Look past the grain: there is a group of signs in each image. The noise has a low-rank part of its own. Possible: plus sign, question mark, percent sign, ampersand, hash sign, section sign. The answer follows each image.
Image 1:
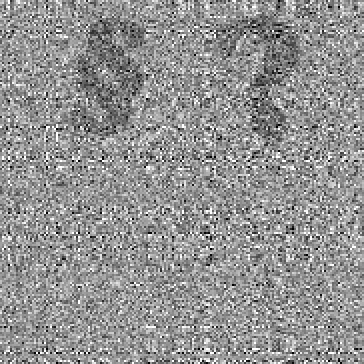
top left: section sign; top right: question mark
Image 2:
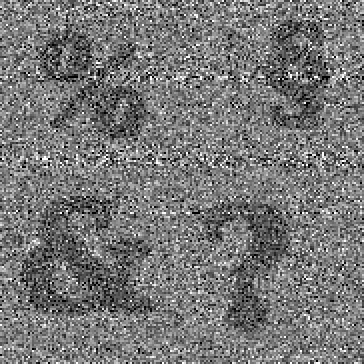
top left: percent sign; top right: section sign; bottom left: ampersand; bottom right: question mark
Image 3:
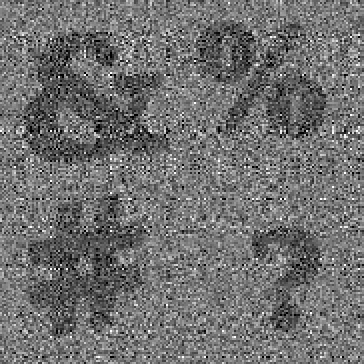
top left: ampersand; top right: percent sign; bottom left: hash sign; bottom right: question mark
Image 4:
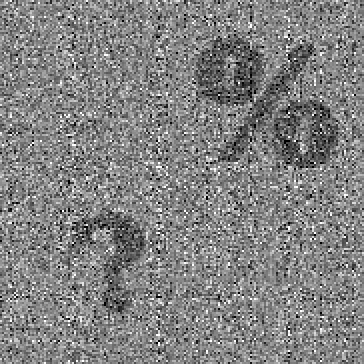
top right: percent sign; bottom left: question mark
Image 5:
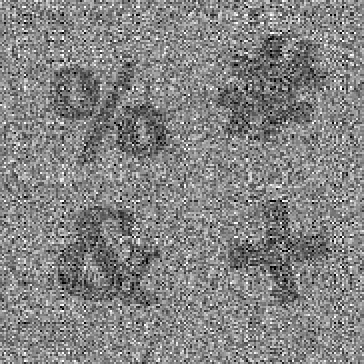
top left: percent sign; top right: hash sign; bottom left: ampersand; bottom right: plus sign
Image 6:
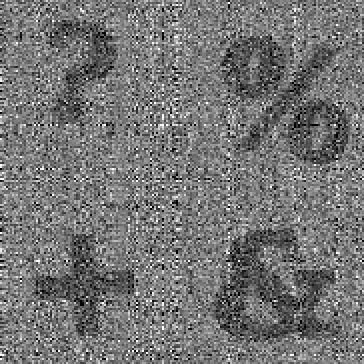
top left: question mark; top right: percent sign; bottom left: plus sign; bottom right: ampersand
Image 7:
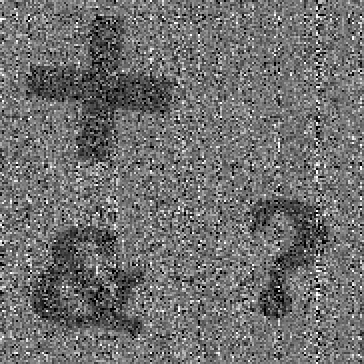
top left: plus sign; bottom left: ampersand; bottom right: question mark
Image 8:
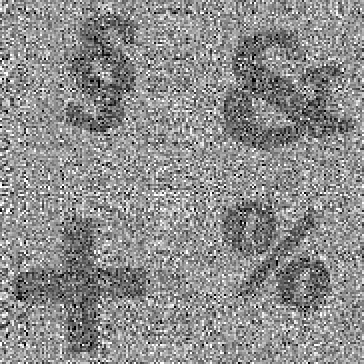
top left: section sign; top right: ampersand; bottom left: plus sign; bottom right: percent sign
